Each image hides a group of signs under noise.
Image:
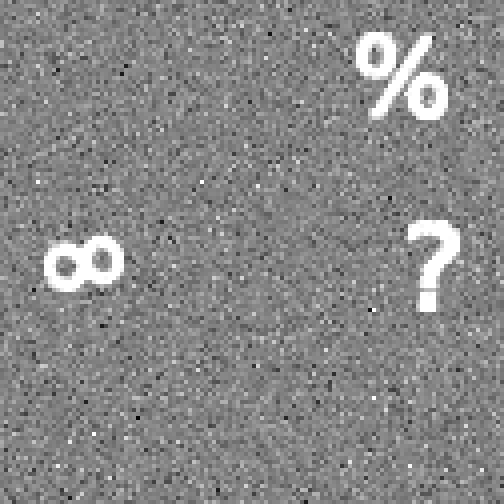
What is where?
top right: percent sign; middle left: infinity sign; middle right: question mark
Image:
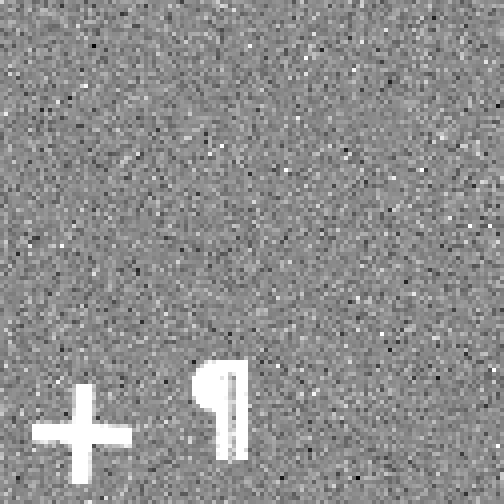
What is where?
bottom left: plus sign; bottom middle: pilcrow
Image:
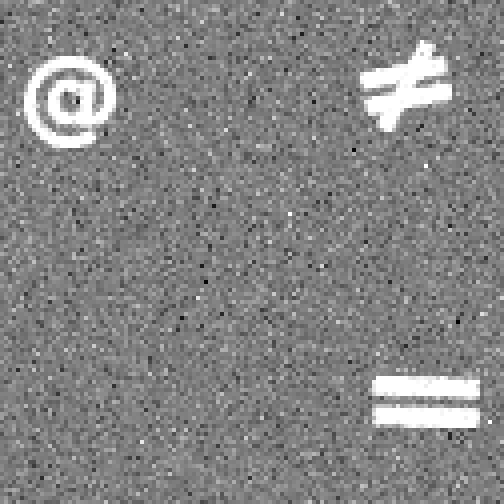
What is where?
top left: at sign; top right: not-equal sign; bottom right: equals sign
